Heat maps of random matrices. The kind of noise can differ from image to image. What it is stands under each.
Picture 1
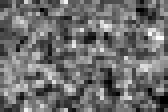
blotchy
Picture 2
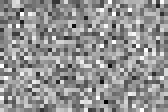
independent entries
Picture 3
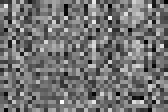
low rank plus noise
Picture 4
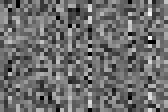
columns of uneven size
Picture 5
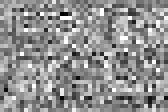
low rank plus noise
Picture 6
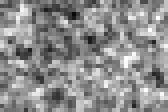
blotchy
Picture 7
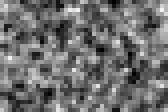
blotchy
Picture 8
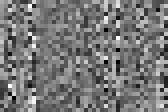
columns of uneven size
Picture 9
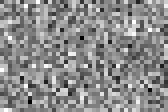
low rank plus noise
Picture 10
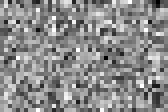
low rank plus noise
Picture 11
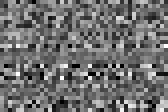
rows of uneven size
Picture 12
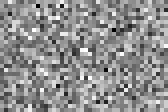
independent entries
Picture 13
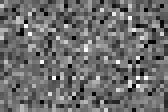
heavy tails
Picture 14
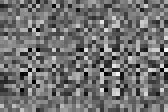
low rank plus noise
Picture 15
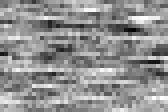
streaked along the rows
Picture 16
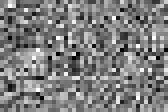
low rank plus noise
